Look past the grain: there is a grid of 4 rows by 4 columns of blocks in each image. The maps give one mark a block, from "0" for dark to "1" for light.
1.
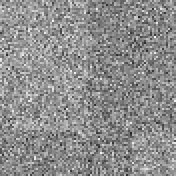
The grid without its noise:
1 1 0 0
1 1 0 0
1 1 0 0
0 0 0 1
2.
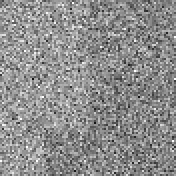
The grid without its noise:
1 1 0 0
1 1 0 0
1 1 0 0
1 0 0 0
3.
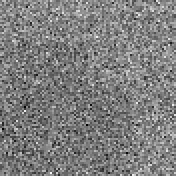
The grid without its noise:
1 1 1 1
0 0 1 1
0 0 0 1
0 0 0 1
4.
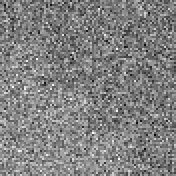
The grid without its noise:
0 0 0 0
1 0 0 0
1 1 0 0
1 1 1 0
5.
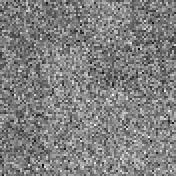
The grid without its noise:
0 0 1 0
0 1 0 0
0 1 1 1
0 1 1 1
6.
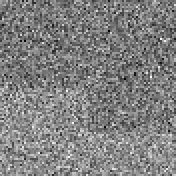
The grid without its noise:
0 0 0 0
0 0 0 0
1 1 0 0
1 1 1 1
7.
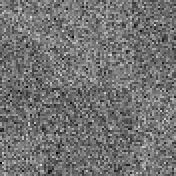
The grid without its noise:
1 1 1 0
0 1 1 0
0 0 0 1
1 0 0 1
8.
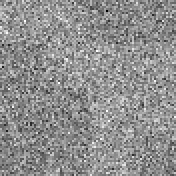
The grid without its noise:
1 1 0 0
0 1 1 1
0 0 1 1
0 0 1 0
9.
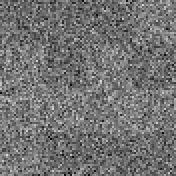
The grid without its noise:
0 0 0 1
1 0 1 0
1 1 1 1
1 0 0 0
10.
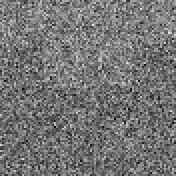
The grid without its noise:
1 1 1 1
0 1 1 0
0 0 0 0
0 0 0 0
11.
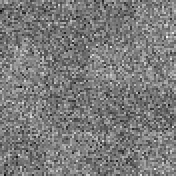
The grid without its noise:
0 0 0 1
1 0 1 1
1 0 0 0
0 1 0 1
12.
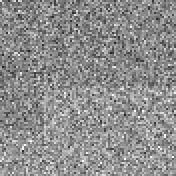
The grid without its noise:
0 0 0 0
0 0 0 0
0 1 1 1
1 1 1 1
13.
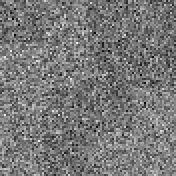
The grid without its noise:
0 1 0 0
1 1 0 0
1 0 0 1
1 0 1 1
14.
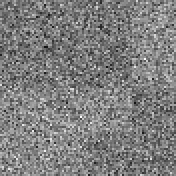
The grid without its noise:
0 0 0 1
0 0 0 1
1 1 1 0
1 1 0 0
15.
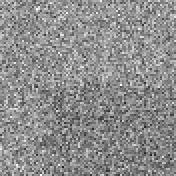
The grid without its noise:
1 1 1 1
1 1 1 1
1 0 0 0
1 0 0 0
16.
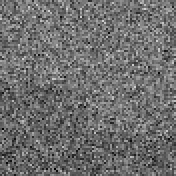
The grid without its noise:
1 1 1 1
1 1 1 1
0 0 1 1
0 0 0 0
